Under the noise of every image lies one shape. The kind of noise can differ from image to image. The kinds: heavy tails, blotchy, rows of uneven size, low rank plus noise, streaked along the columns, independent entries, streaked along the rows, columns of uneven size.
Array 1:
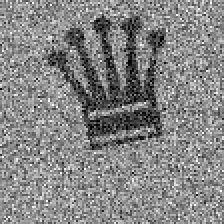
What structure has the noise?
independent entries
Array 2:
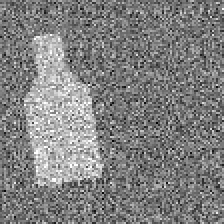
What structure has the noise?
low rank plus noise
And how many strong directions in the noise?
three or four
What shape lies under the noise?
bottle
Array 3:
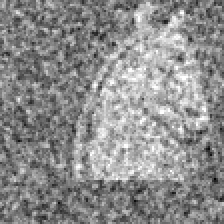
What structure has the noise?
blotchy
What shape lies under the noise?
chess knight
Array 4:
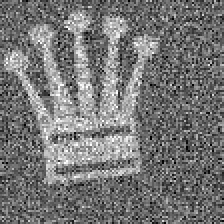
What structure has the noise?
low rank plus noise
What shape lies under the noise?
chess queen
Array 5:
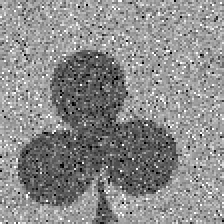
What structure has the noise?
heavy tails
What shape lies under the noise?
club
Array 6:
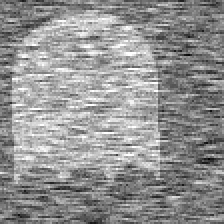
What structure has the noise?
streaked along the rows
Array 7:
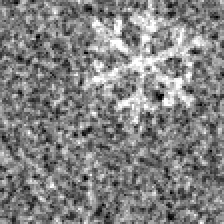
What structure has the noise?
blotchy
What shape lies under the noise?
snowflake
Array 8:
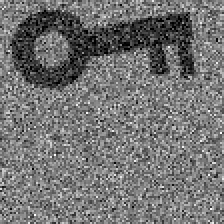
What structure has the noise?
independent entries
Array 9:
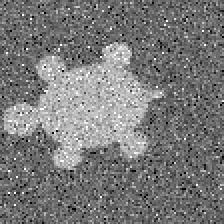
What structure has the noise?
heavy tails
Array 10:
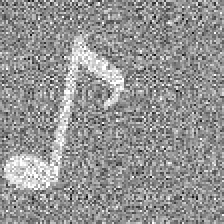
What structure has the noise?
low rank plus noise
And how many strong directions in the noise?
one
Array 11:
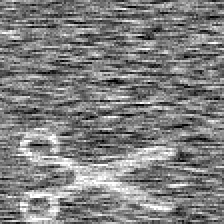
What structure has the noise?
streaked along the rows
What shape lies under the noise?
pair of scissors
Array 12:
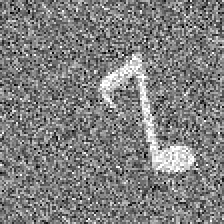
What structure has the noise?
independent entries
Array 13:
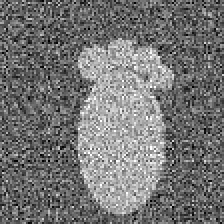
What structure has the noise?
low rank plus noise
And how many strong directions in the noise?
three or four
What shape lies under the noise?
footprint
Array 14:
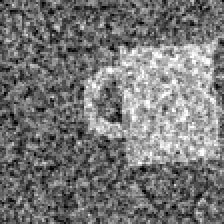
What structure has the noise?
blotchy
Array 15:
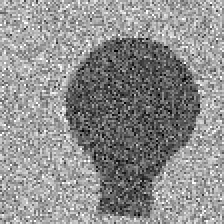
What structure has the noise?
independent entries
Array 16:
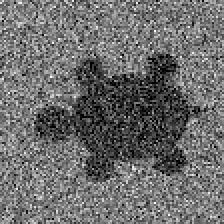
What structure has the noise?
independent entries
